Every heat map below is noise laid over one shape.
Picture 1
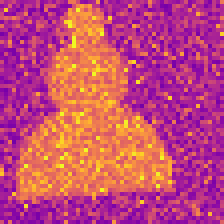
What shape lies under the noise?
chess pawn
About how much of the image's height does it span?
nearly all
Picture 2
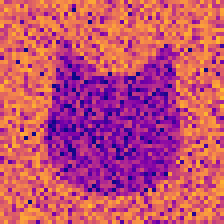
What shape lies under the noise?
cat's head
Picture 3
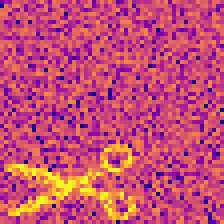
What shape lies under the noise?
pair of scissors
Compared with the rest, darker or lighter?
lighter
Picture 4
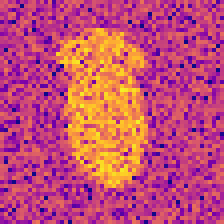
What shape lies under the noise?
footprint
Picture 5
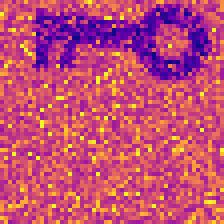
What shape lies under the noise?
key
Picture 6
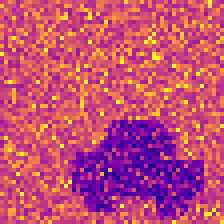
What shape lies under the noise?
car
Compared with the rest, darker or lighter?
darker
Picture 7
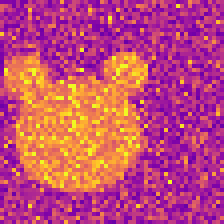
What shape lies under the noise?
bear's head
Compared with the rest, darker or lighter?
lighter
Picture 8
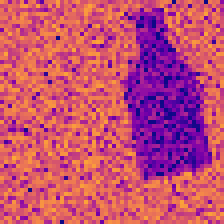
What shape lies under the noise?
bottle
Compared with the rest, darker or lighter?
darker
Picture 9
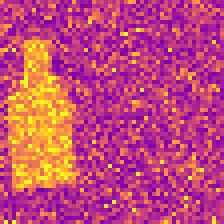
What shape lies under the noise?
bottle
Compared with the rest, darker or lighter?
lighter
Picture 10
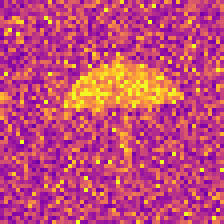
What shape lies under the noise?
umbrella
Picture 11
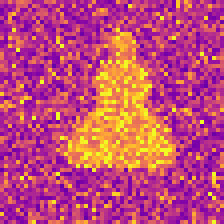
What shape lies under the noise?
chess pawn
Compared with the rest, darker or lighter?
lighter
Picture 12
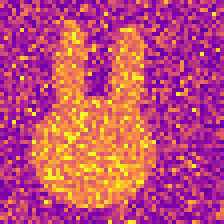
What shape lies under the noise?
rabbit's head
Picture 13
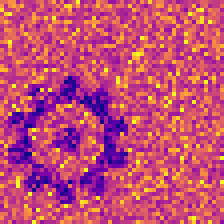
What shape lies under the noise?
gear
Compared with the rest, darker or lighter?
darker
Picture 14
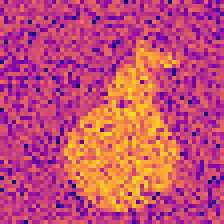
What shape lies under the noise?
pear
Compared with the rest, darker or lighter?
lighter
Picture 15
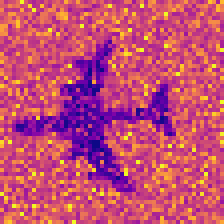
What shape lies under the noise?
airplane
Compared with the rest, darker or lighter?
darker
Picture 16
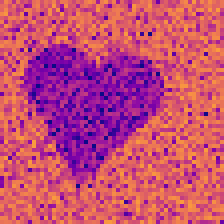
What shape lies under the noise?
heart
